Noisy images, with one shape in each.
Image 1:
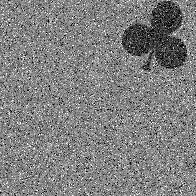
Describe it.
dark club, top right
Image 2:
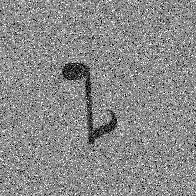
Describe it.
dark musical note, centre
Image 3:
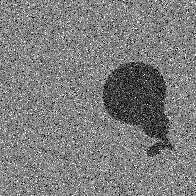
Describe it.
dark pear
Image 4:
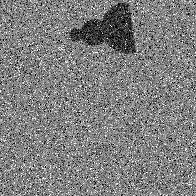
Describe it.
dark chess pawn, top middle
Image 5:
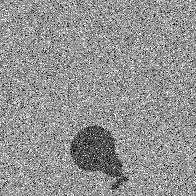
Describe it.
dark pear, bottom middle
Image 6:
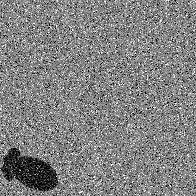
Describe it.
dark footprint, bottom left
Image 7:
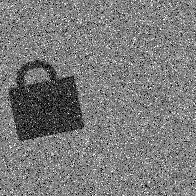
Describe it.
dark cup, middle left
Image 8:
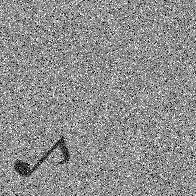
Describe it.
dark musical note, bottom left
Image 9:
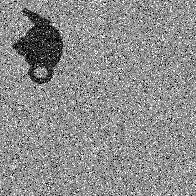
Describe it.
dark teapot, top left
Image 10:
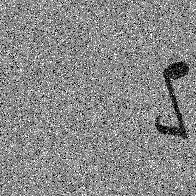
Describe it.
dark musical note, middle right
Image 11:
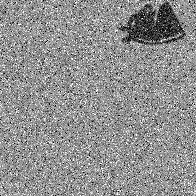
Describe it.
dark chess knight, top right
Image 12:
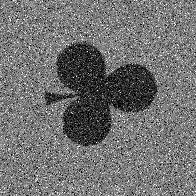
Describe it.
dark club
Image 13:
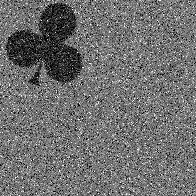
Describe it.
dark club, top left
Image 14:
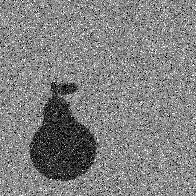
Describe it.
dark pear
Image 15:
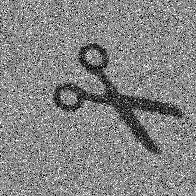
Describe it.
dark pair of scissors
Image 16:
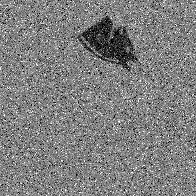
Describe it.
dark chess knight, top middle
